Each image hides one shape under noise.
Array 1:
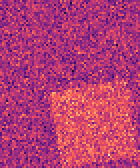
square
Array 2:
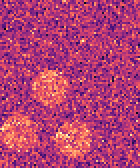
three dots
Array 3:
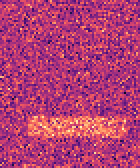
bar
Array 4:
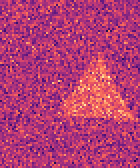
triangle
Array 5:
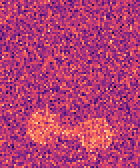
dumbbell
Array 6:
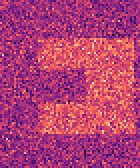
square with a notch
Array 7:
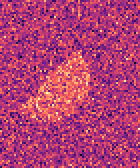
half disc
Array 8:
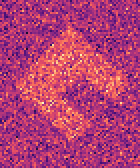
square with a notch
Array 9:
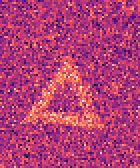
triangle frame
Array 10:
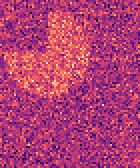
disc with a wedge cut out
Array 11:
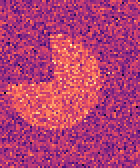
disc with a wedge cut out
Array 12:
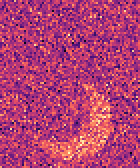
crescent
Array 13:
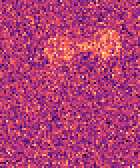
dumbbell
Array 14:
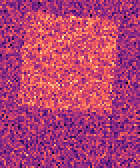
square
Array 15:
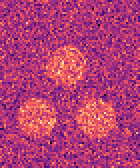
three dots
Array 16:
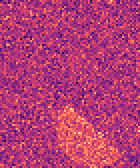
half disc
